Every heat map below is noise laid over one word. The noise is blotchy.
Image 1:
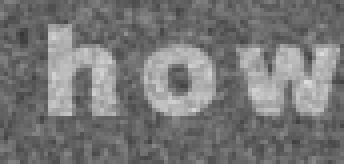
how
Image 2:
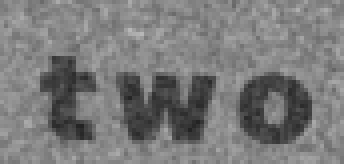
two
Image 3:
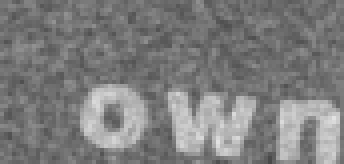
own
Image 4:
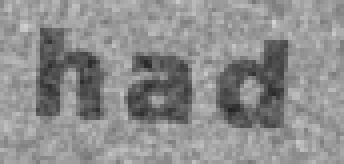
had
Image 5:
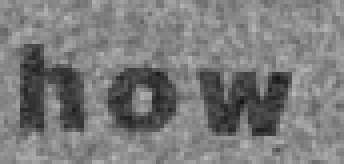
how
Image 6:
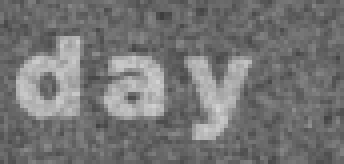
day
